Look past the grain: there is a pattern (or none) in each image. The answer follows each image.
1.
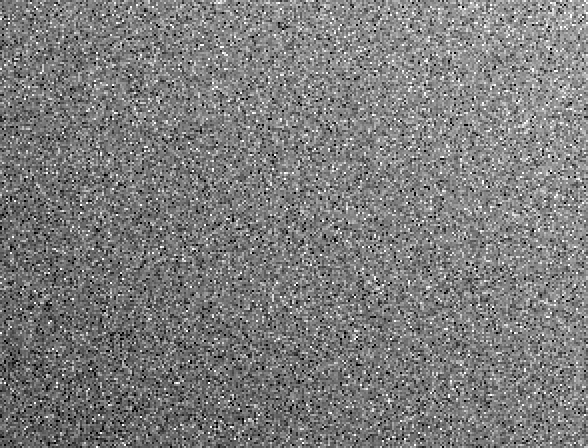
a smooth slope
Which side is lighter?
top right
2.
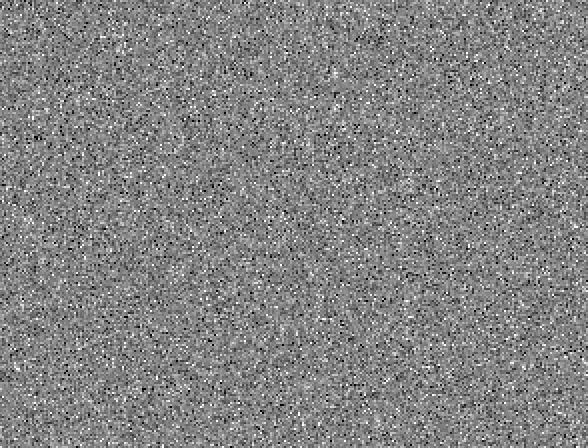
only noise
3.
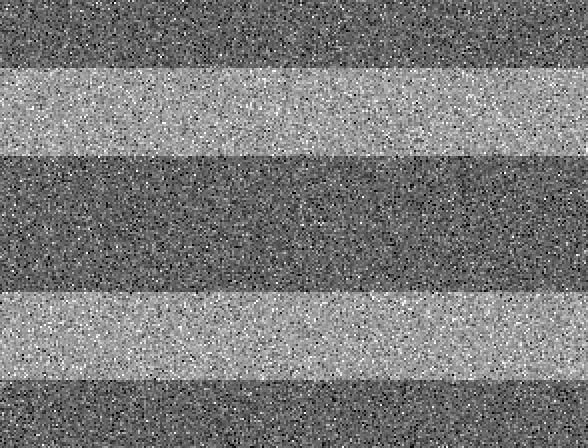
horizontal stripes
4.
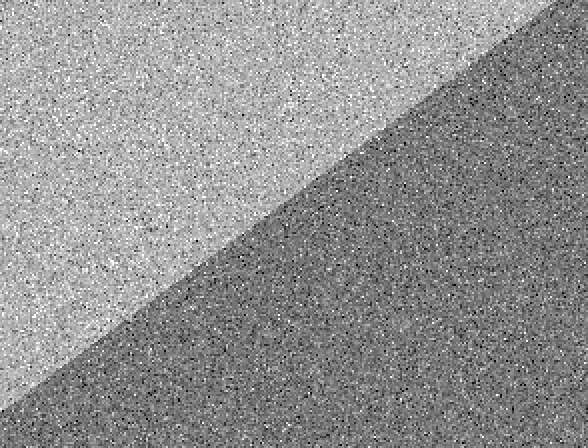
a sharp edge
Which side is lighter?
top left
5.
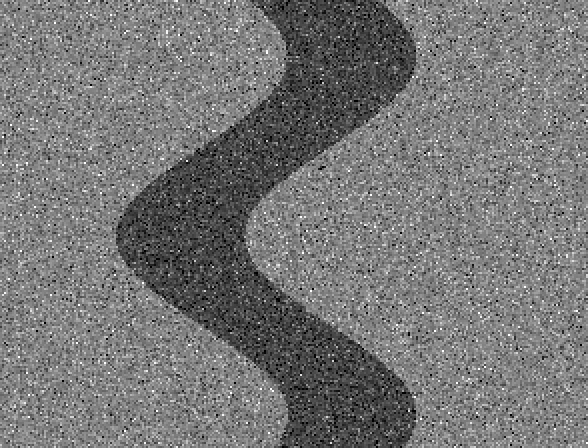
a wavy band
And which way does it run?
top to bottom
